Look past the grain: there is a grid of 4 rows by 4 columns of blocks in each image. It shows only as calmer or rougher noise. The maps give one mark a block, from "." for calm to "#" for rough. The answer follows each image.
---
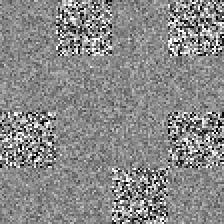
.#.#
....
#..#
..#.
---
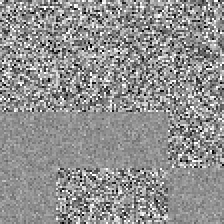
####
####
...#
.##.
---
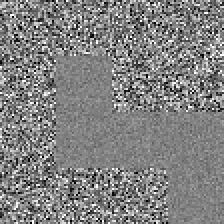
####
#.##
#...
###.
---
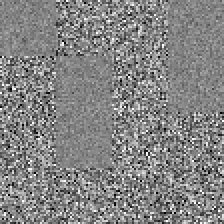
.##.
#.#.
#.##
####
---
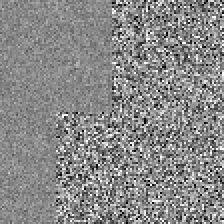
..##
..##
.###
.###
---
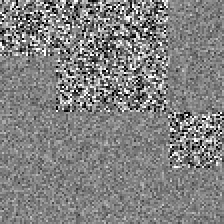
###.
.##.
...#
....
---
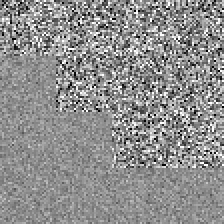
####
.###
..##
....
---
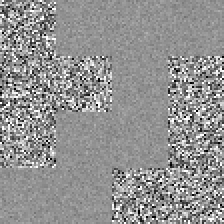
#...
##.#
#..#
..##
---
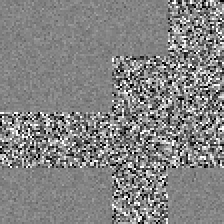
...#
..##
####
..#.
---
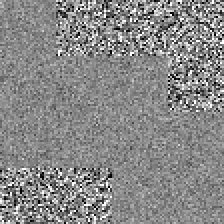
.###
...#
....
##..
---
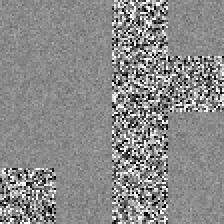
..#.
..##
..#.
#.#.
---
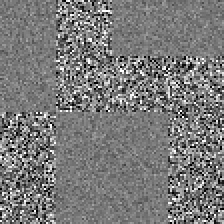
.#..
.###
#..#
#..#
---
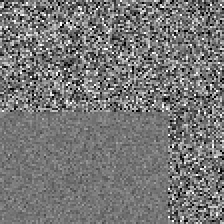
####
####
...#
...#
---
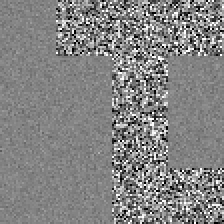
.###
..#.
..#.
..##
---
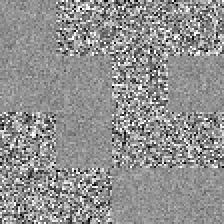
.###
..#.
#.##
##..
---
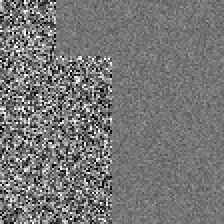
#...
##..
##..
##..
